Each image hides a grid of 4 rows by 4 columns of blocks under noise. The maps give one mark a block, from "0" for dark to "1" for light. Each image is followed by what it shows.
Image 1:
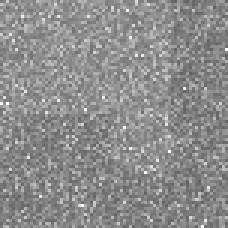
1 1 1 0
1 1 1 0
0 0 1 0
0 0 0 0
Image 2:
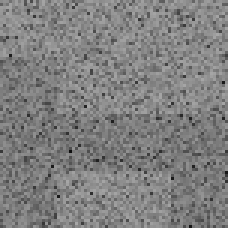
1 1 1 1
0 1 1 1
0 0 0 0
0 1 1 0
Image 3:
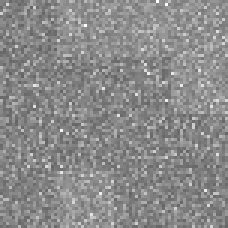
0 1 1 1
0 0 0 1
0 0 0 0
0 1 0 0
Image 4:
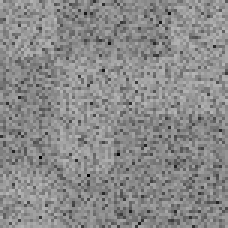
1 0 0 1
0 1 1 1
0 1 0 0
1 0 0 0
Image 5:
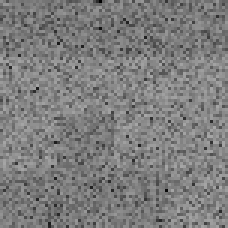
0 0 0 0
1 1 1 1
1 0 1 1
0 0 0 1
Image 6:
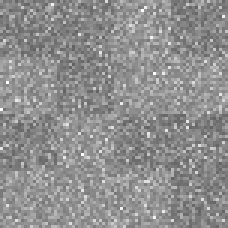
0 0 1 0
1 0 1 1
0 1 0 0
1 1 1 0
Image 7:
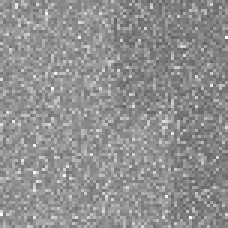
1 1 0 0
1 1 0 0
1 1 1 0
1 1 1 0
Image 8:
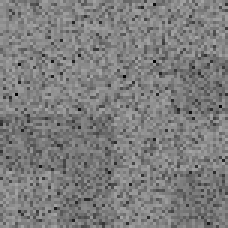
1 1 1 1
1 1 1 0
0 0 1 1
1 0 1 0
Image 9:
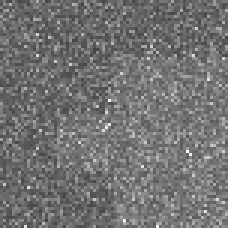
0 0 0 0
0 0 1 1
0 1 1 1
0 0 1 1
